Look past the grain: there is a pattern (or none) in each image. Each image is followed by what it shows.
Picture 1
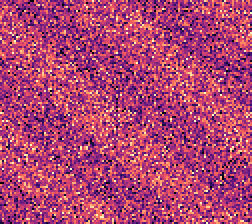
diagonal stripes
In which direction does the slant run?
top left to bottom right
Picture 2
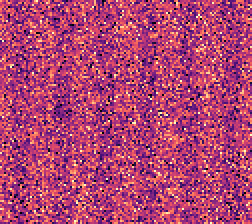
vertical stripes
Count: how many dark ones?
6
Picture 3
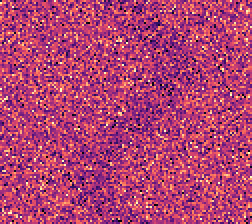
a wavy band
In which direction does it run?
top to bottom
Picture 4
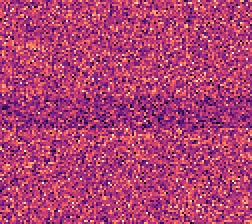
one horizontal stripe
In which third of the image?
middle
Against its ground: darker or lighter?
darker
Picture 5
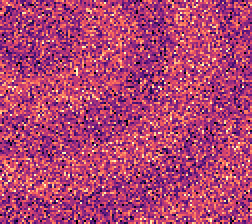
rings round one point
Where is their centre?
top left
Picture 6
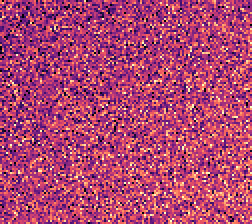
a smooth slope
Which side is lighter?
bottom right
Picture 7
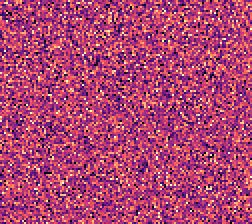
only noise
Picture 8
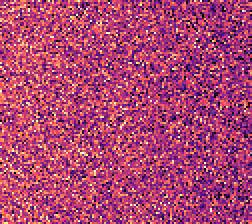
a smooth slope
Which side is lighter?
left
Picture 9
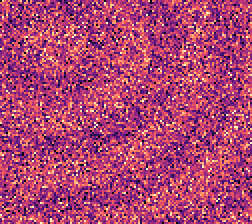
rings round one point
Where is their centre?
top left
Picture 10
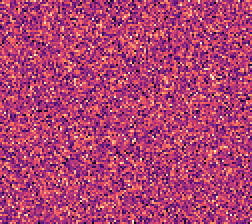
only noise
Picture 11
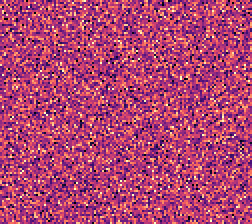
only noise
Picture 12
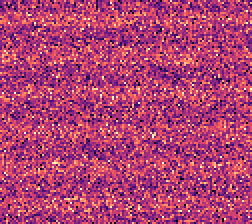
horizontal stripes
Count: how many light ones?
6
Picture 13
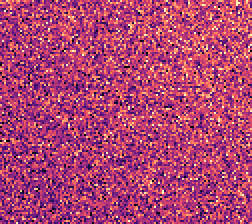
a smooth slope
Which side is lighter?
top right
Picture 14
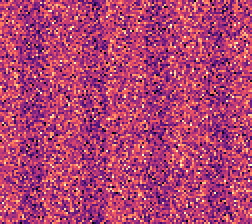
vertical stripes
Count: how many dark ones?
4
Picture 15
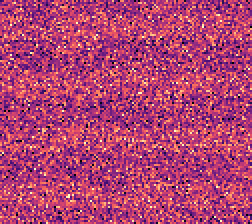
horizontal stripes
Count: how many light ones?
4
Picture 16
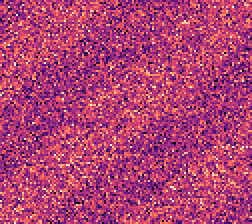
diagonal stripes
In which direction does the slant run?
bottom left to top right
